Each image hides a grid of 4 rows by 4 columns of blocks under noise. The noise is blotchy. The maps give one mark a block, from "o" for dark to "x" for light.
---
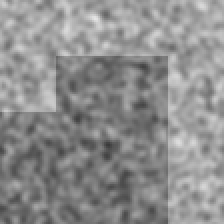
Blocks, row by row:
x x x x
x o o x
o o o x
o o o x
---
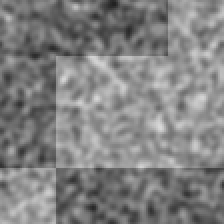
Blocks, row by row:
o o o x
o x x x
o x x x
x o o o
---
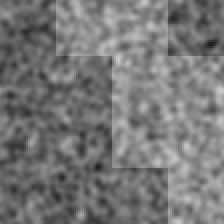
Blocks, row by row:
o x x o
o o x x
o o x x
o o o x
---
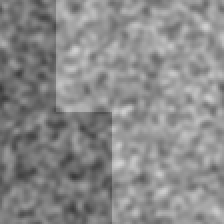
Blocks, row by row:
o x x x
o x x x
o o x x
o o x x
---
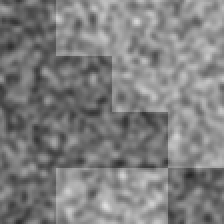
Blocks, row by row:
o x x x
o o x x
o o o x
o x x o
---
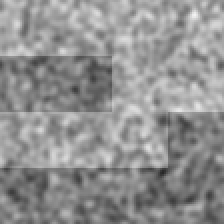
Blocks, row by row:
x x x x
o o x x
x x x o
o o o o
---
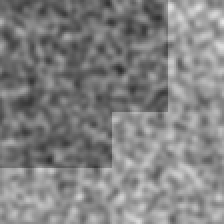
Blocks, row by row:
o o o x
o o o x
o o x x
x x x x
